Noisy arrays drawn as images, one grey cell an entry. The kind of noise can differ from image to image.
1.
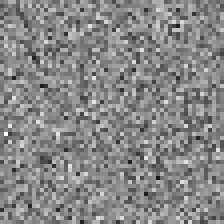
independent entries
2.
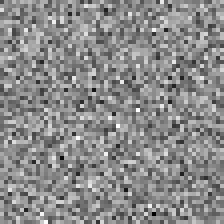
independent entries
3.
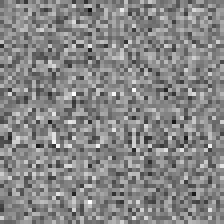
low rank plus noise
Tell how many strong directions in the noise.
five to eight
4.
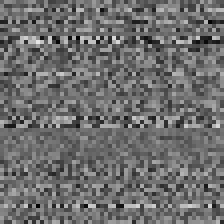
rows of uneven size
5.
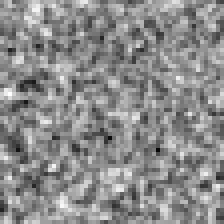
blotchy
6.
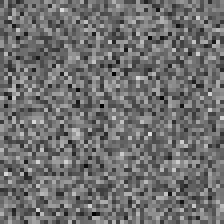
independent entries
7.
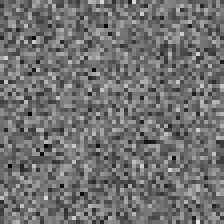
independent entries
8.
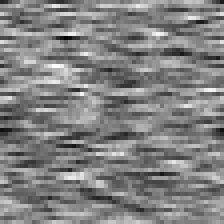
streaked along the rows
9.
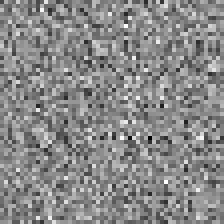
low rank plus noise
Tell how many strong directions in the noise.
five to eight
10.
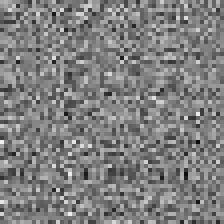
low rank plus noise
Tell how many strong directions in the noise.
three or four
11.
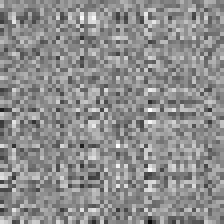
low rank plus noise
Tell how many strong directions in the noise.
two
